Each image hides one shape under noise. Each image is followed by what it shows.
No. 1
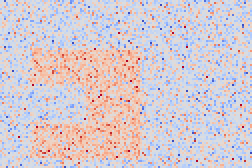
square with a notch
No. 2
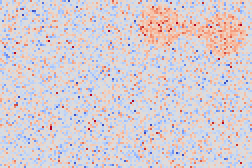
dumbbell
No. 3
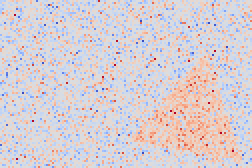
triangle
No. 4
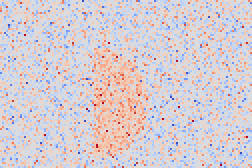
half disc
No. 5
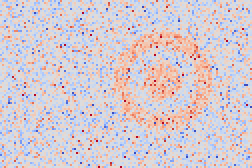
bullseye
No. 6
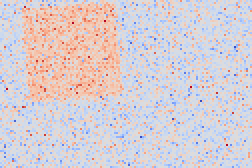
square
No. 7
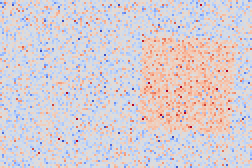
square
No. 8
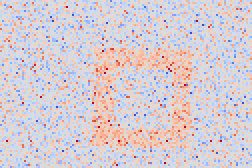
square frame
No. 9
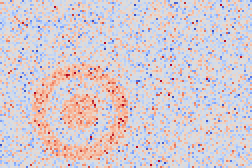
bullseye
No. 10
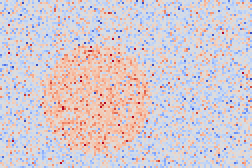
disc
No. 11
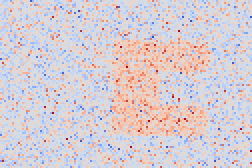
square with a notch
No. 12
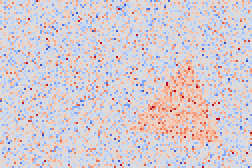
triangle
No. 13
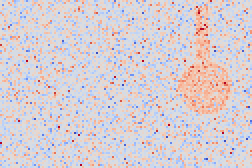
lollipop
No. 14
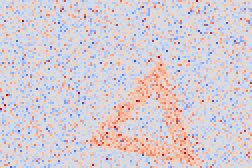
triangle frame
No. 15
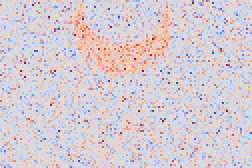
crescent
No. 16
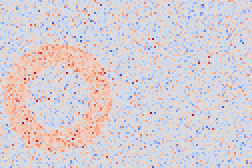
ring
